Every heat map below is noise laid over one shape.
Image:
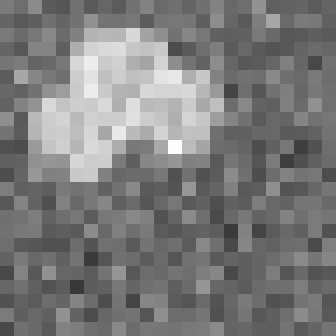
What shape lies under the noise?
car
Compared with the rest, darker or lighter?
lighter
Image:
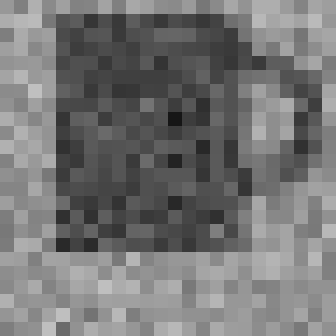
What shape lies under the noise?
cup
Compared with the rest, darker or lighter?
darker
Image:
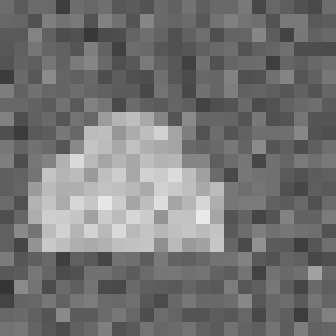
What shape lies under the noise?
cloud
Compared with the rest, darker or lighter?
lighter
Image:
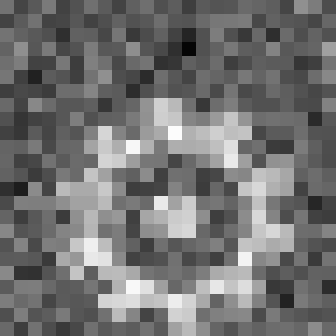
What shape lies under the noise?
gear
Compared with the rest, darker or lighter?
lighter
